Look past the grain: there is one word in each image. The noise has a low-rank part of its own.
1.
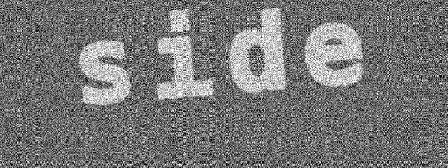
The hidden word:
side
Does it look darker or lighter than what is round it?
lighter
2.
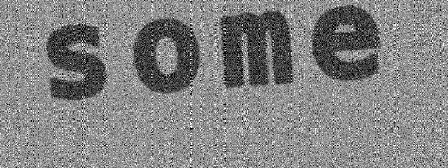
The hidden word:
some
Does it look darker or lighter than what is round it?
darker
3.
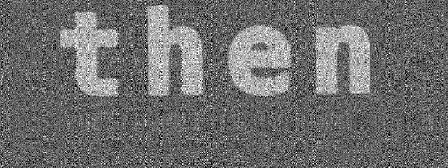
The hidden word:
then
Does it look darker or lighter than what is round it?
lighter
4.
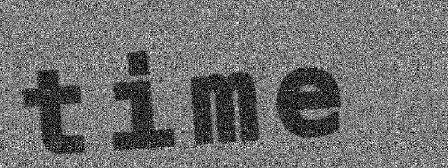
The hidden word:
time
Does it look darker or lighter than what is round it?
darker
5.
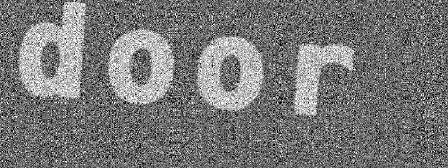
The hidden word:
door
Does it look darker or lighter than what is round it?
lighter
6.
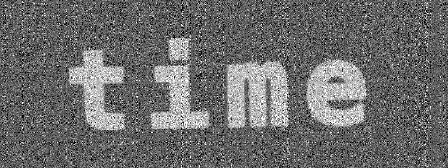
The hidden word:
time
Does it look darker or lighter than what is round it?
lighter
